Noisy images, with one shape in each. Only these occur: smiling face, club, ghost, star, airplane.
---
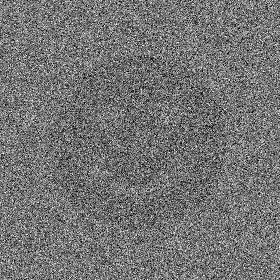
dark smiling face
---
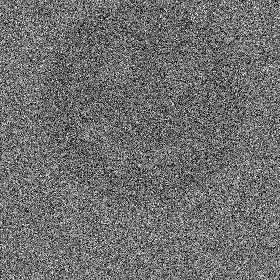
dark smiling face
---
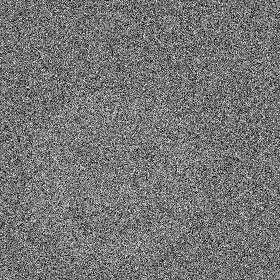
light smiling face
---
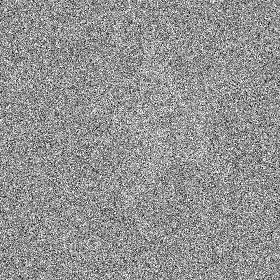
light star
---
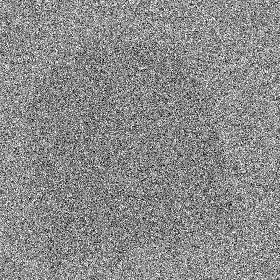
dark ghost
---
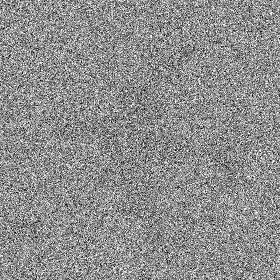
dark airplane
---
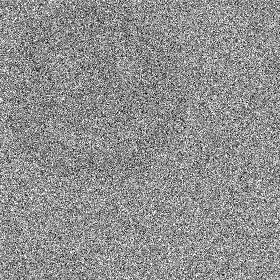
dark smiling face
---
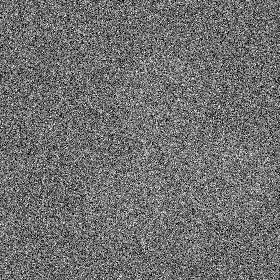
light club
